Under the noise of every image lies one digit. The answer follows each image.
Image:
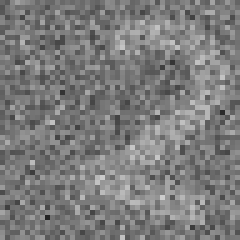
2
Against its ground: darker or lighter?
lighter
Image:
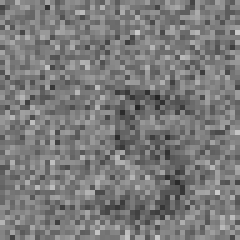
5
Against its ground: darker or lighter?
darker
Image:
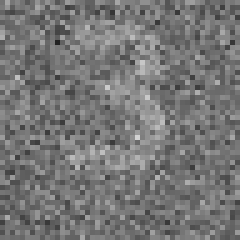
3
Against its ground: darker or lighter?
lighter
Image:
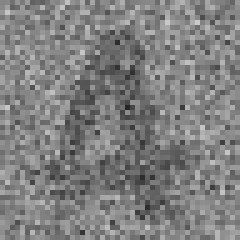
4
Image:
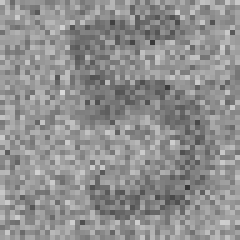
5
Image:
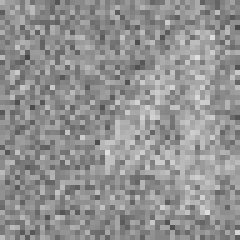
4
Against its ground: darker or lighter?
lighter
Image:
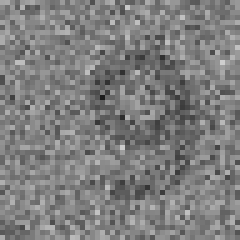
9
